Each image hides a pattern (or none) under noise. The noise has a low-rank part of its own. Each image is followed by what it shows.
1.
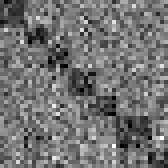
blocks along the diagonal
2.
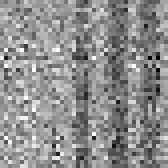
bands of columns
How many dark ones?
3
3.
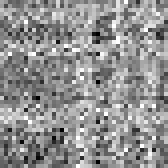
bands of rows crossing bands of columns
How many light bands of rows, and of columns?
3 and 3
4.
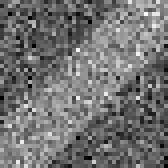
a diagonal band
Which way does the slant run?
bottom left to top right
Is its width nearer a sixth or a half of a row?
a half
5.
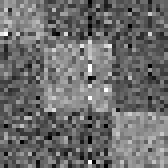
blocks along the diagonal
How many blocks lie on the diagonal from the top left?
3
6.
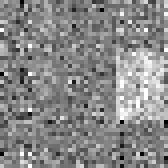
one block
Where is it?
middle right
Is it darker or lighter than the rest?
lighter
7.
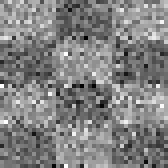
a checkerboard
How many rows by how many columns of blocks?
4 by 3
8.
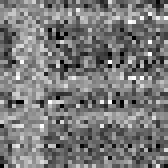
bands of rows crossing bands of columns
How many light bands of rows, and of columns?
3 and 1
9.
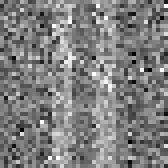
bands of columns
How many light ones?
2
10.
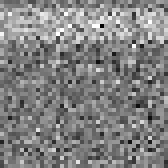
one band of rows
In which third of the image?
top
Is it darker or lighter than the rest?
lighter
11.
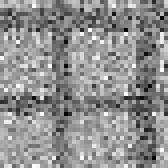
bands of rows crossing bands of columns
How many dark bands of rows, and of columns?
2 and 2
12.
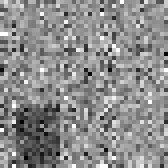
one block
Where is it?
bottom left
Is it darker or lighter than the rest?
darker
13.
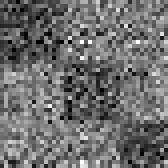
blocks along the diagonal
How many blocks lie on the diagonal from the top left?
3
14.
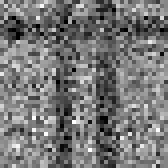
bands of rows crossing bands of columns
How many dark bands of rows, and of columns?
1 and 2
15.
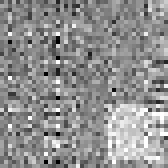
one block
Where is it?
bottom right
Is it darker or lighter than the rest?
lighter
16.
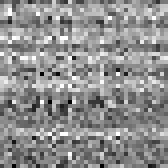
bands of rows
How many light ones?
5
